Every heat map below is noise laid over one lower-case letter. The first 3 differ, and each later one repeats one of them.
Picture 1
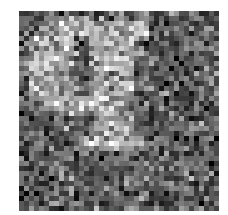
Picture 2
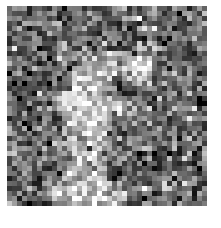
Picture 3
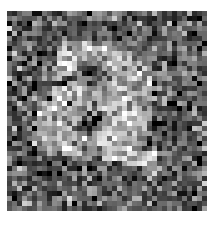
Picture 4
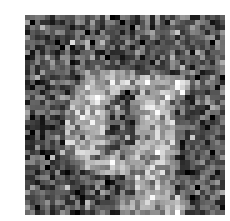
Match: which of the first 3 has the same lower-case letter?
1
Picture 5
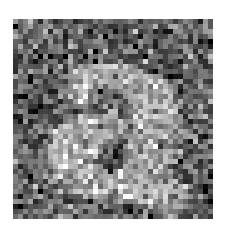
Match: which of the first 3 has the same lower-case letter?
3
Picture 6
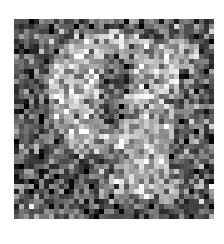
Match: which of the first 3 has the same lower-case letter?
1
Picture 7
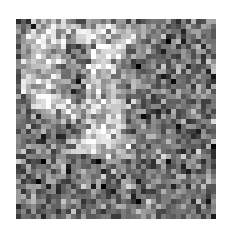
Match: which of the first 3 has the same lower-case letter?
1
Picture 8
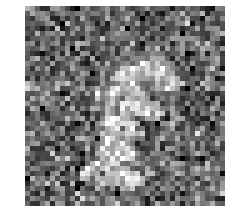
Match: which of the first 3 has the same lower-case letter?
2
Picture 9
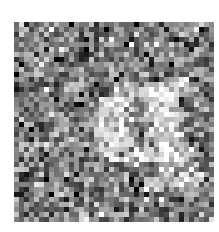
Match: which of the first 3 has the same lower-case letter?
1
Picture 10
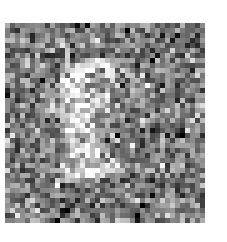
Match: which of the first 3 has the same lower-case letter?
2
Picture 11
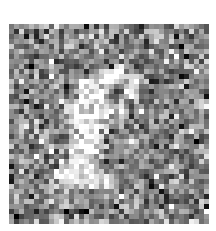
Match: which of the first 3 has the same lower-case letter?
2
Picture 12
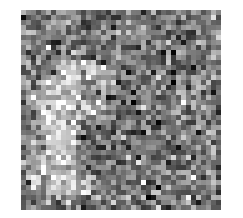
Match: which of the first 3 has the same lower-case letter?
2
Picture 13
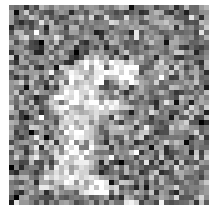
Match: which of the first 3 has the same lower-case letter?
2
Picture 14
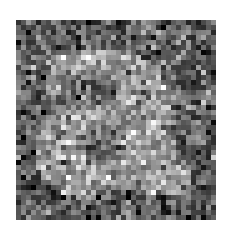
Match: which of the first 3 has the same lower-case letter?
3
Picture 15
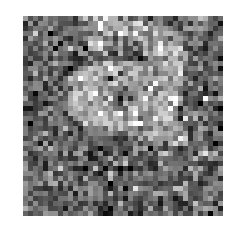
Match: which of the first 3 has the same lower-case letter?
3
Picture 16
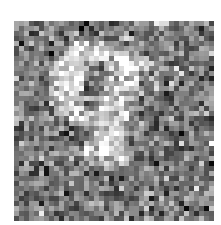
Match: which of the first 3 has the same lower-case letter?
1
